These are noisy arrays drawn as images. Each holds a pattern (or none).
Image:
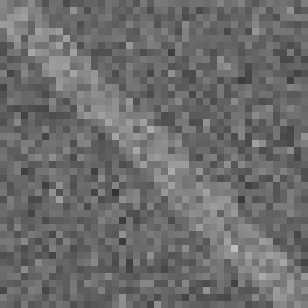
a diagonal band
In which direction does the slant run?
top left to bottom right
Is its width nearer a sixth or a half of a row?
a sixth
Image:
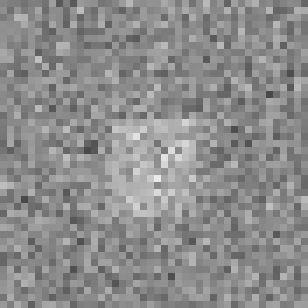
one block
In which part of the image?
centre
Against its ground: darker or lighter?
lighter
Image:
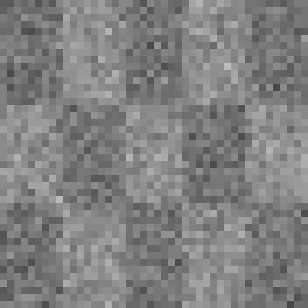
a checkerboard
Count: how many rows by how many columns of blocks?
3 by 5
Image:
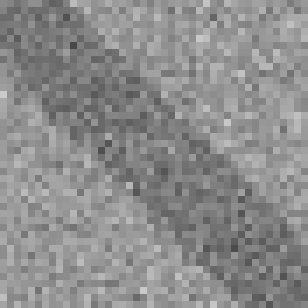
a diagonal band
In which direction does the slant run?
top left to bottom right
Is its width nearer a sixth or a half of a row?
a half
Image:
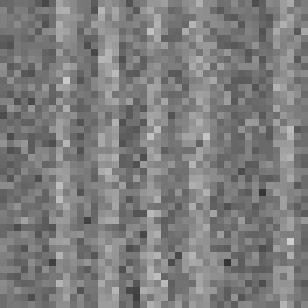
bands of columns
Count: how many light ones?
5
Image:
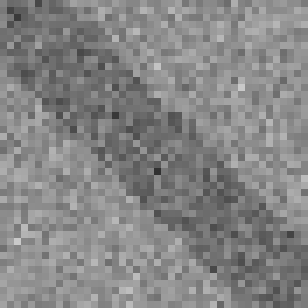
a diagonal band
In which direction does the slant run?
top left to bottom right
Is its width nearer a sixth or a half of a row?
a half
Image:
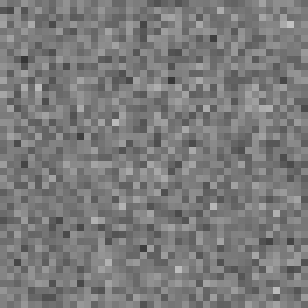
only noise
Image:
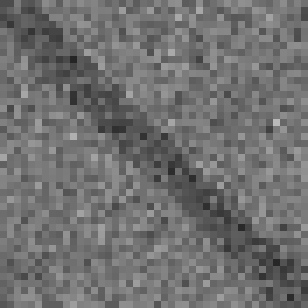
a diagonal band
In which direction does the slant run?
top left to bottom right
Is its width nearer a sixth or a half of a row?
a sixth
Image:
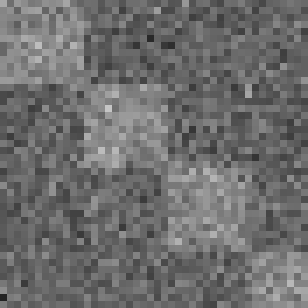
blocks along the diagonal
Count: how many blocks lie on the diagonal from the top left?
4
